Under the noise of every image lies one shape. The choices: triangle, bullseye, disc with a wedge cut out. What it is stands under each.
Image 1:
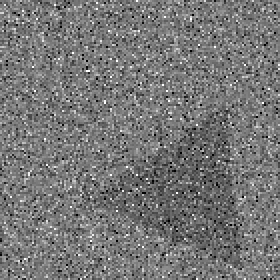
triangle
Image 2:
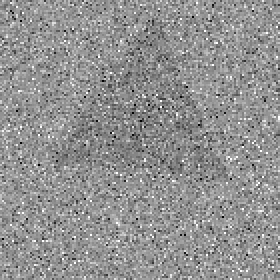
triangle
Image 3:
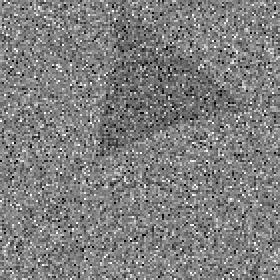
triangle
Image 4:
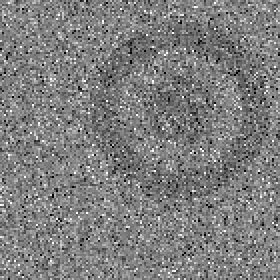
bullseye
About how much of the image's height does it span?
two thirds
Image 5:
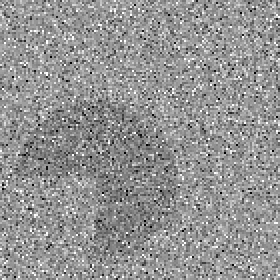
disc with a wedge cut out
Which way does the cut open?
down and left
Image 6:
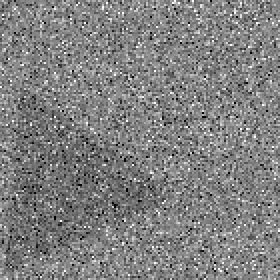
triangle
